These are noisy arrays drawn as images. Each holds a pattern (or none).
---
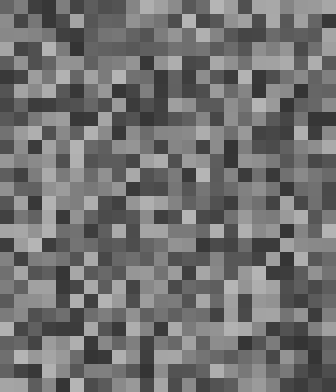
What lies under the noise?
only noise
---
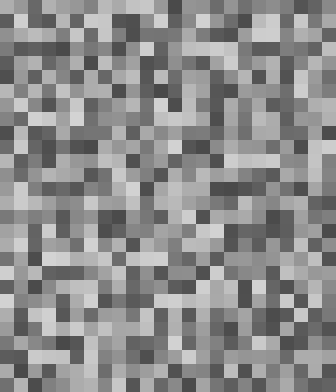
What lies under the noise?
only noise
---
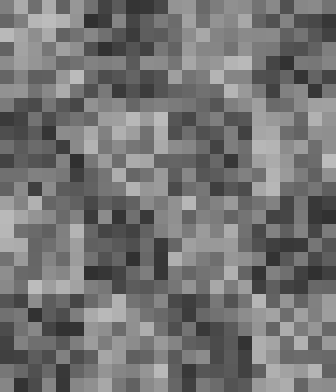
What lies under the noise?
a checkerboard
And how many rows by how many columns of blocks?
4 by 4
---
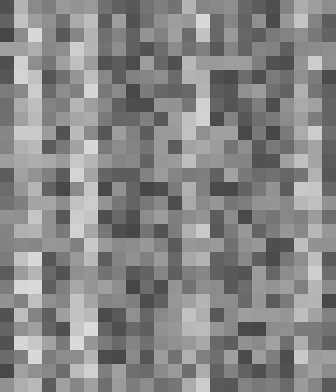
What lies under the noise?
bands of columns
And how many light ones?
4
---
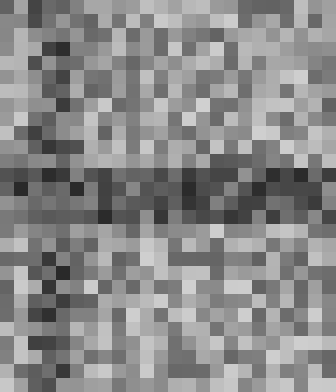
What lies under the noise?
bands of rows crossing bands of columns
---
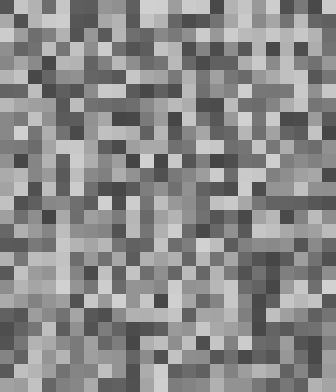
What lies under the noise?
only noise
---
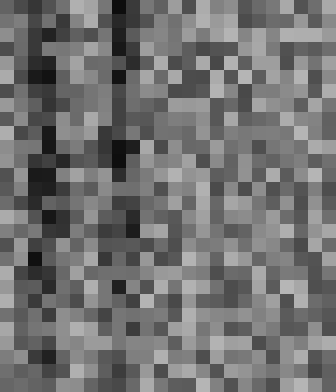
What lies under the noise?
bands of columns
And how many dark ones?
2
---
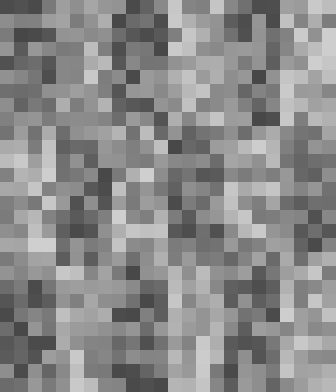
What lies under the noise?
a checkerboard
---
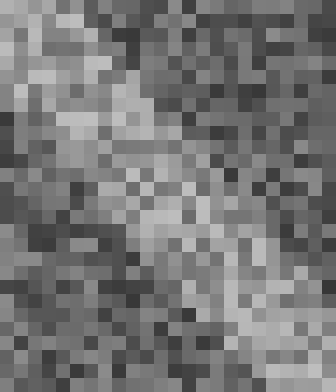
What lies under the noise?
a diagonal band
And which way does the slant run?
top left to bottom right
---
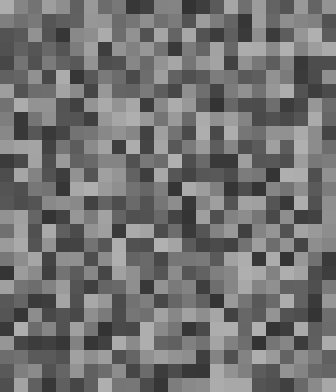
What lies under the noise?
only noise
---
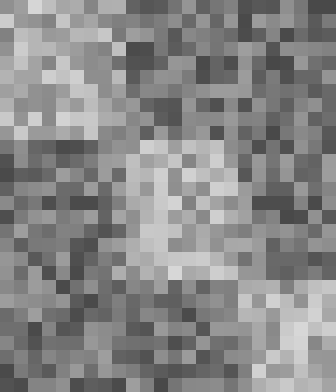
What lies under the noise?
blocks along the diagonal
